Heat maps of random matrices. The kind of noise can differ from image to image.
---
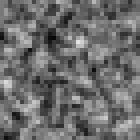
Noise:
blotchy
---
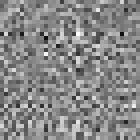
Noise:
low rank plus noise
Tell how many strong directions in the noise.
three or four
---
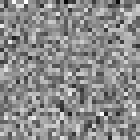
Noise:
independent entries
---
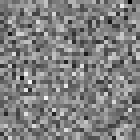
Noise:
independent entries
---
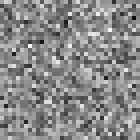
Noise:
independent entries
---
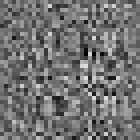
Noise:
low rank plus noise
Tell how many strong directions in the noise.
two
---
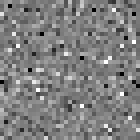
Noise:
heavy tails
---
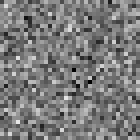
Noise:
independent entries
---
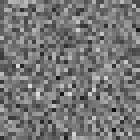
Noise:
independent entries
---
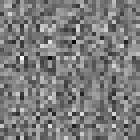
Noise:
low rank plus noise
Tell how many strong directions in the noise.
two
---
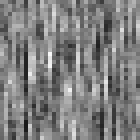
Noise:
streaked along the columns
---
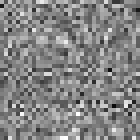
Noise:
low rank plus noise
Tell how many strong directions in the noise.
three or four
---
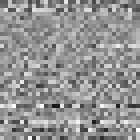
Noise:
rows of uneven size
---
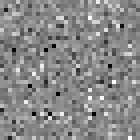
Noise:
heavy tails
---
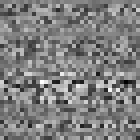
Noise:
rows of uneven size
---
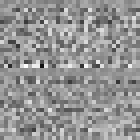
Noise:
rows of uneven size
